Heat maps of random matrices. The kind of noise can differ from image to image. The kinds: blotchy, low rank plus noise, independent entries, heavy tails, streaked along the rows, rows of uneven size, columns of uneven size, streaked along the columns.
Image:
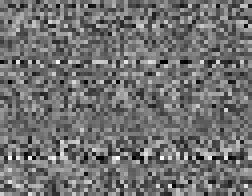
rows of uneven size
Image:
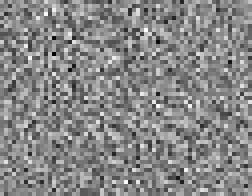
low rank plus noise
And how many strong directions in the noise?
three or four
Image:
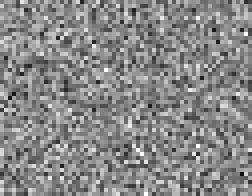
independent entries
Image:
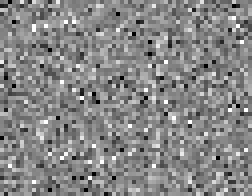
heavy tails
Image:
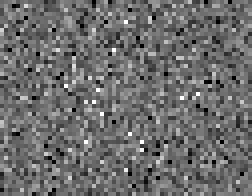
heavy tails
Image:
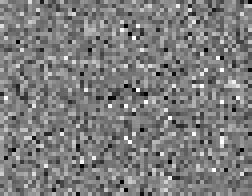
heavy tails
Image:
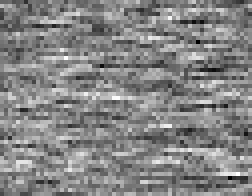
streaked along the rows
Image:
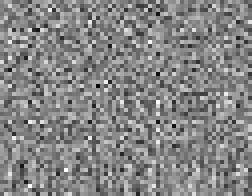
low rank plus noise
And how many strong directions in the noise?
one
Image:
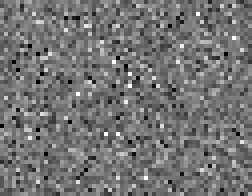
heavy tails
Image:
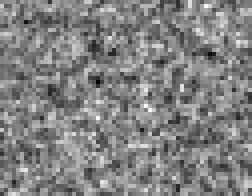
blotchy
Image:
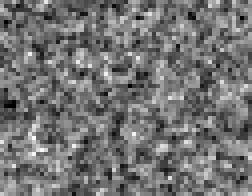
blotchy
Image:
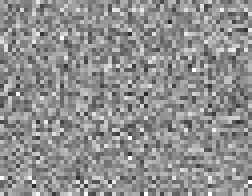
low rank plus noise
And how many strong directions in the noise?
five to eight
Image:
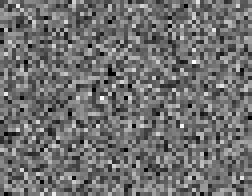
independent entries
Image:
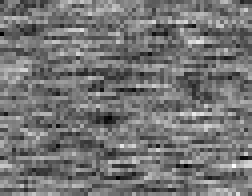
streaked along the rows
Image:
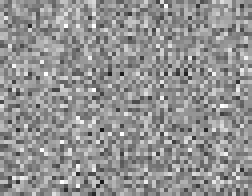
low rank plus noise
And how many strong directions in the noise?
three or four
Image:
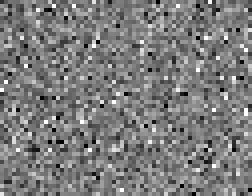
heavy tails
